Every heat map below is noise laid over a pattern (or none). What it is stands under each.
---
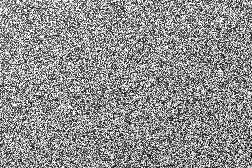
a smooth slope
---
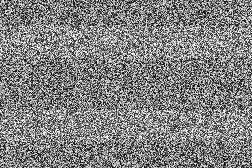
horizontal stripes
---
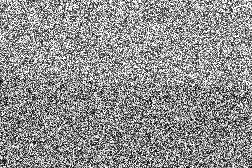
a sharp edge
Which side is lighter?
top
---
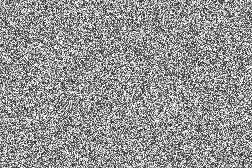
only noise
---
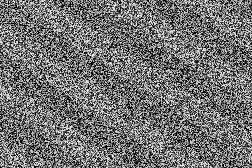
diagonal stripes
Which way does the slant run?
top left to bottom right
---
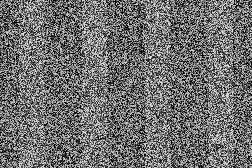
vertical stripes
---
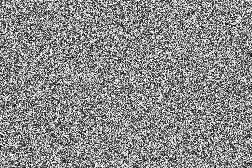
only noise
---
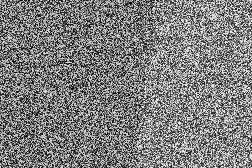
a sharp edge
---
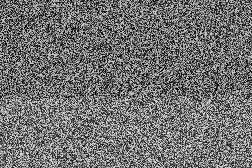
a sharp edge
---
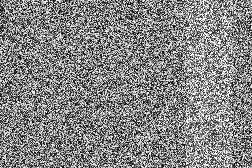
one vertical stripe
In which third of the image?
right
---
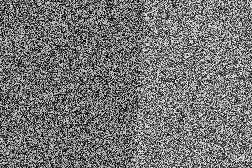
a sharp edge
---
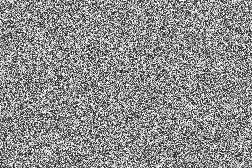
only noise
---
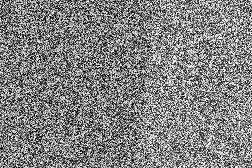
a sharp edge
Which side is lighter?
right
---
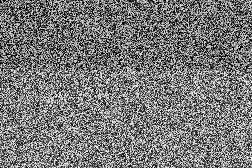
a sharp edge
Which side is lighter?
bottom
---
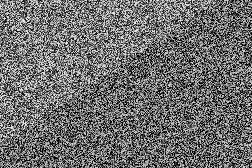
a sharp edge
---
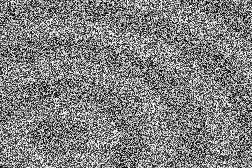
rings round one point
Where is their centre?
bottom left
